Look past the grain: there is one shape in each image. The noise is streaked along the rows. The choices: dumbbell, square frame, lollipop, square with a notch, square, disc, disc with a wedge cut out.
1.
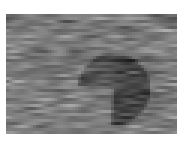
dark disc with a wedge cut out
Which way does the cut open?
down and left
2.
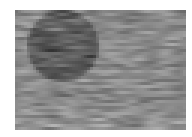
dark disc
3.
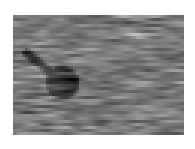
dark lollipop, middle left
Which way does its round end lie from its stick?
down and right
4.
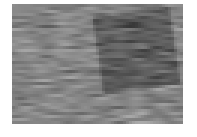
dark square
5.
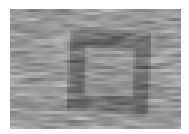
dark square frame
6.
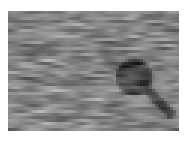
dark lollipop
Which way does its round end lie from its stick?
up and left
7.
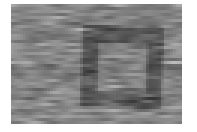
dark square frame
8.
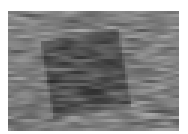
dark square
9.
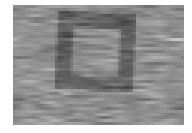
dark square frame
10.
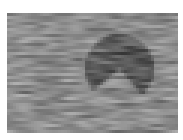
dark disc with a wedge cut out
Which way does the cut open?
down
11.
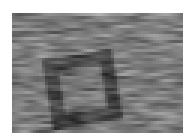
dark square frame
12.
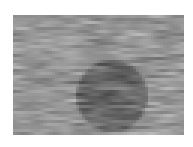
dark disc
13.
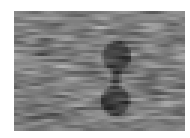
dark dumbbell
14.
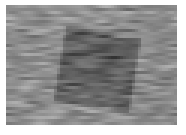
dark square
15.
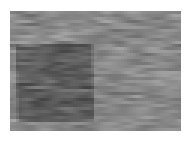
dark square
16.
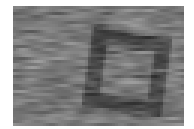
dark square frame
